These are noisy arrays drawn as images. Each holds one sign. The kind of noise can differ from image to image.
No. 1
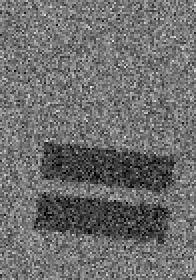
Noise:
independent entries
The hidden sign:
equals sign
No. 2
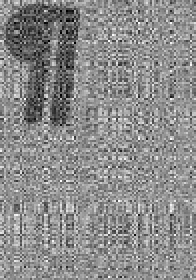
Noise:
low rank plus noise
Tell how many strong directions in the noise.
two
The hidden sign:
pilcrow
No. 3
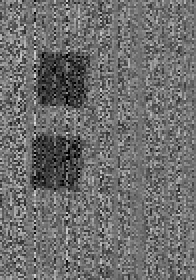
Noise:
columns of uneven size
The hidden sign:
colon
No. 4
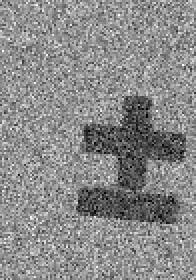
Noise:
independent entries
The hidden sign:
plus-minus sign
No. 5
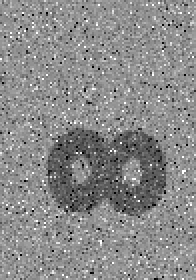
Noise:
heavy tails
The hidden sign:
infinity sign
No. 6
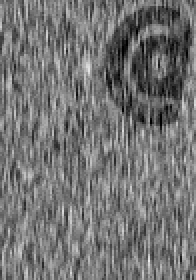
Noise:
streaked along the columns
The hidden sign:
at sign
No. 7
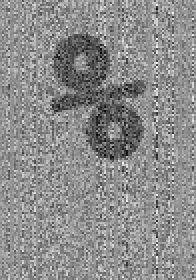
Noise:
columns of uneven size
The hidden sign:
percent sign
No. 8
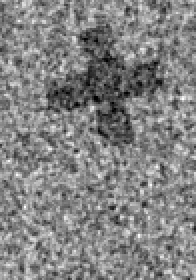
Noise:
blotchy
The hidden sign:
plus sign
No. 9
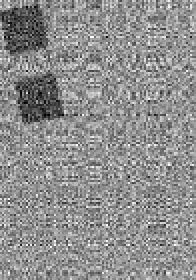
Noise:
low rank plus noise
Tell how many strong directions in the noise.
three or four
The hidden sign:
colon
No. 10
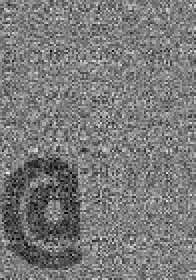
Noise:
low rank plus noise
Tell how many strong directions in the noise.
five to eight
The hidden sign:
at sign
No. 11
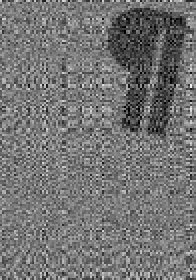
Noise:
low rank plus noise
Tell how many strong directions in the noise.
two
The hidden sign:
pilcrow
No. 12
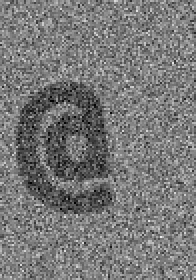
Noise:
independent entries
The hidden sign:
at sign
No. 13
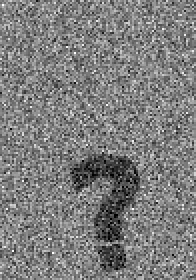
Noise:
independent entries
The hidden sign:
question mark
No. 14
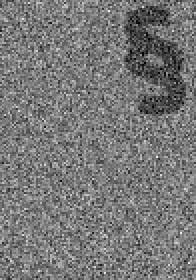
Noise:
independent entries
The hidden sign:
section sign
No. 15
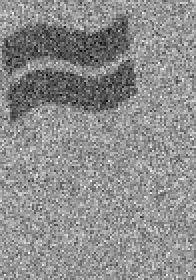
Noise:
independent entries
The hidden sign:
approximately sign
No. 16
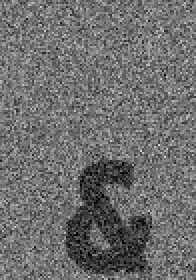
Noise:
independent entries
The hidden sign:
ampersand
